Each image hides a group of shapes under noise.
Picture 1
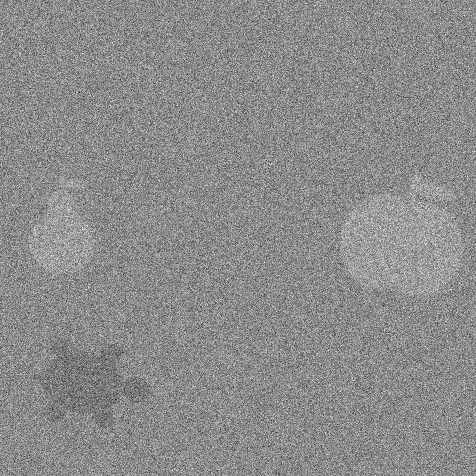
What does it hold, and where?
middle left: light pear; middle right: light apple; bottom left: dark turtle
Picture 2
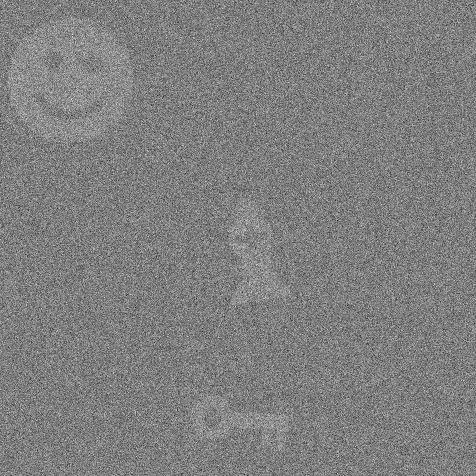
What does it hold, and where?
top left: light smiling face; centre: light chess bishop; bottom middle: light key
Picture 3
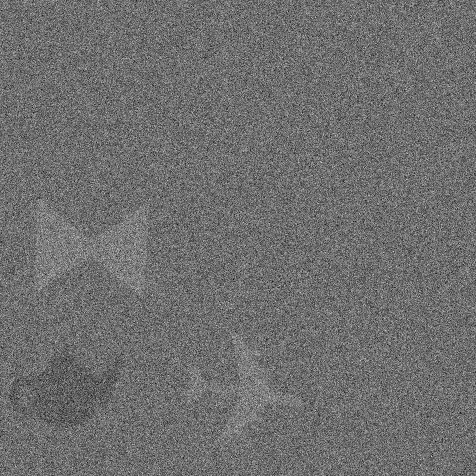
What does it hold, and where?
middle left: light bow tie; bottom left: dark teapot; bottom middle: light airplane
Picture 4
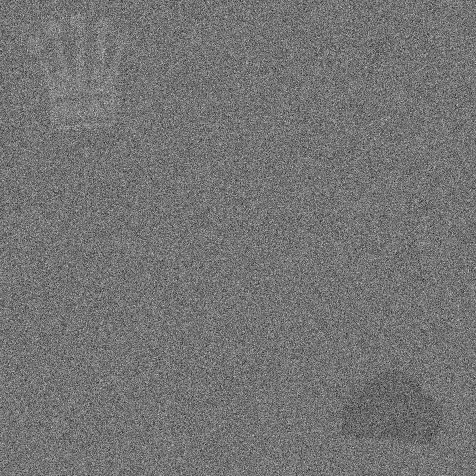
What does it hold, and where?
top left: light chess queen; bottom right: dark cloud
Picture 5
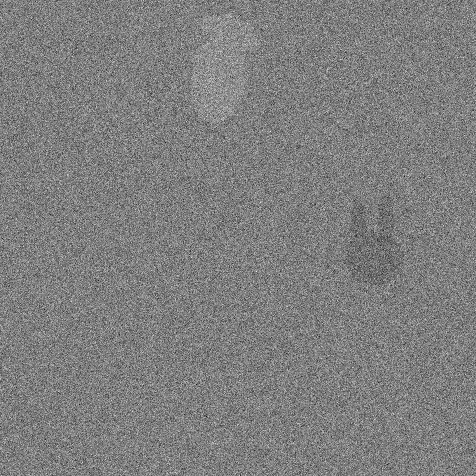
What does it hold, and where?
top middle: light footprint; middle right: dark rabbit's head
